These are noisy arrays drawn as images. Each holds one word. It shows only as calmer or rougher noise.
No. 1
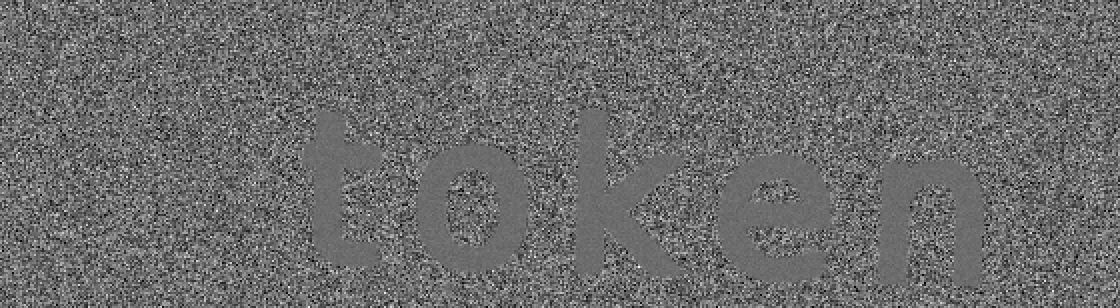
token
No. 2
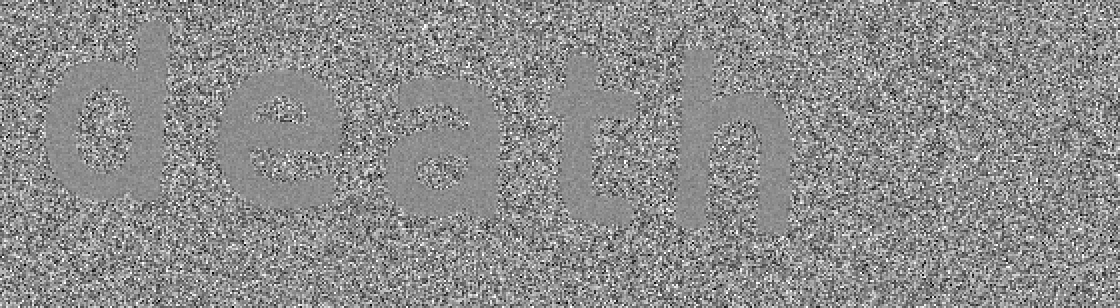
death
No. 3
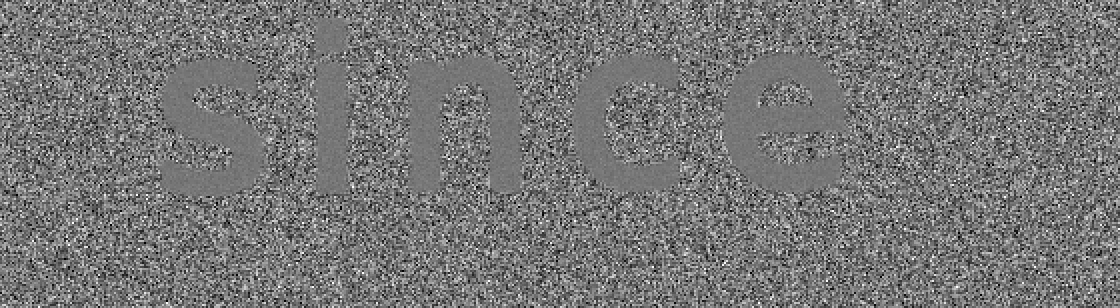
since
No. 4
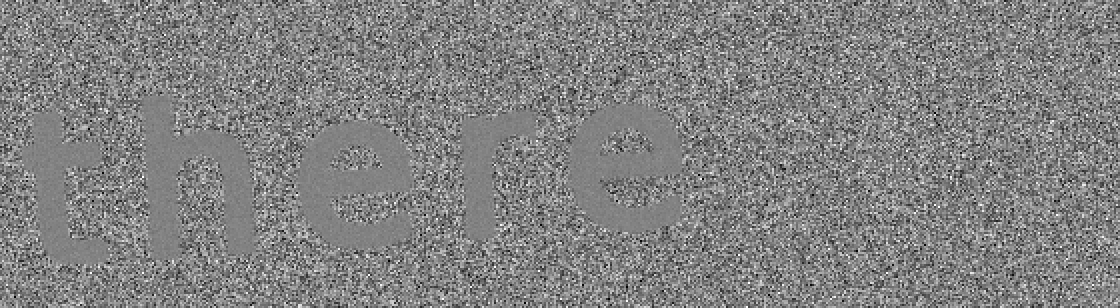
there
